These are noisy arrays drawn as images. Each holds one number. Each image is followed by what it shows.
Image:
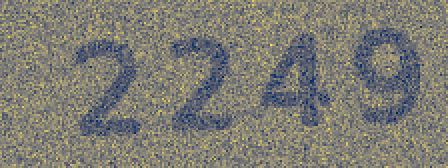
2249
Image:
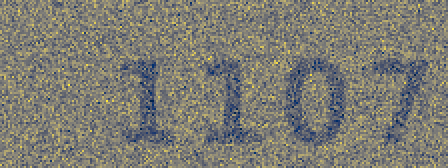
1107
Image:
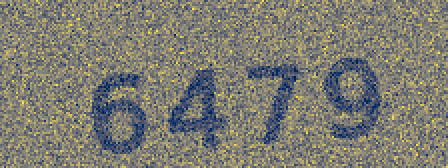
6479
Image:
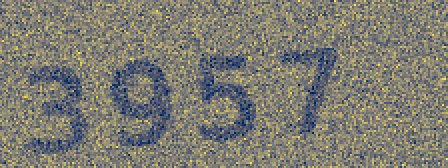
3957
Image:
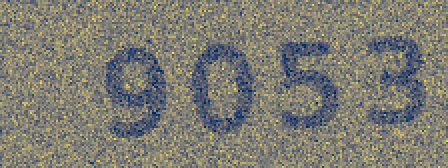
9053
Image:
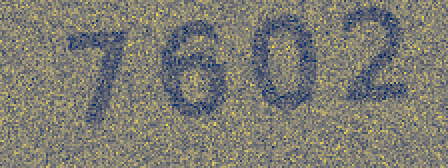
7602
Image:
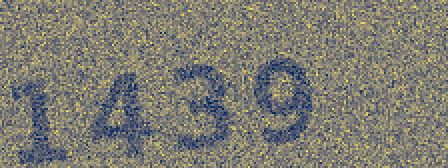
1439
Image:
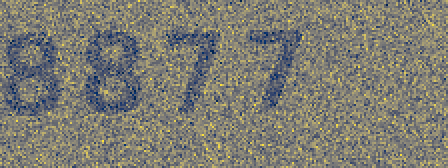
8877
